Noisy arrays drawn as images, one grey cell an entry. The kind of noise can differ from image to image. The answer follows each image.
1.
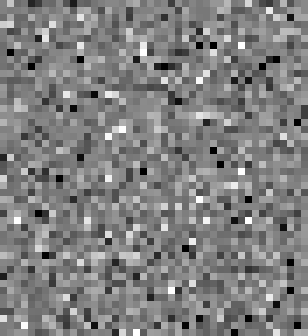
heavy tails
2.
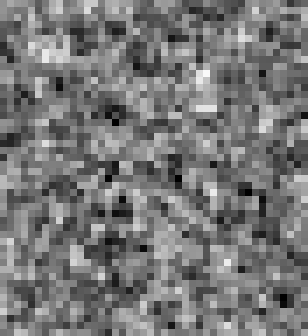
blotchy
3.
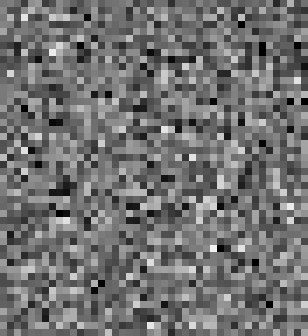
low rank plus noise
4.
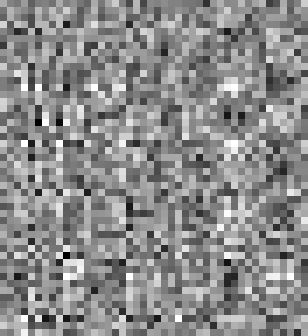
low rank plus noise
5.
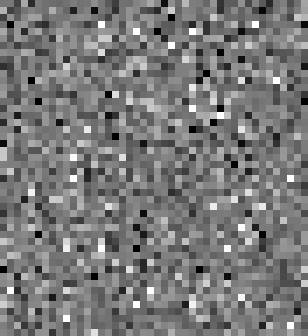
heavy tails
